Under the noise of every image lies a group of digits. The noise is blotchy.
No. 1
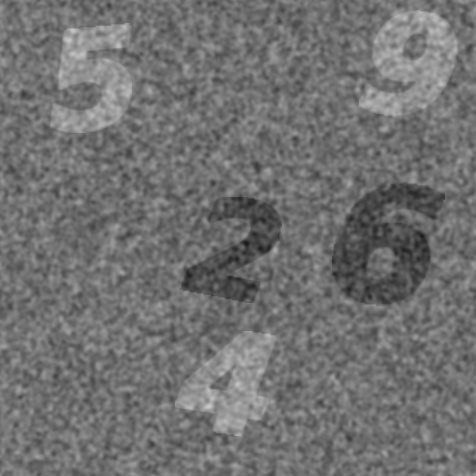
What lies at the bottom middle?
4
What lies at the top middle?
nothing
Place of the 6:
middle right
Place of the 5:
top left
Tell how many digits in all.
5
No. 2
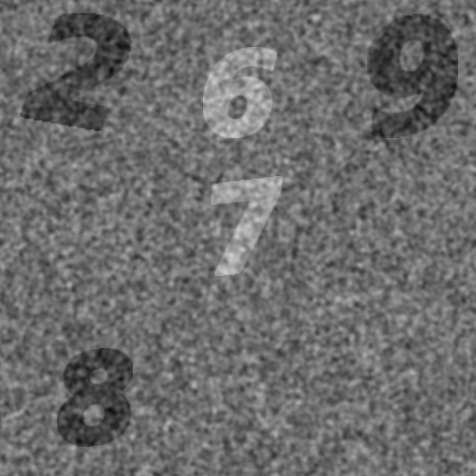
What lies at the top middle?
6
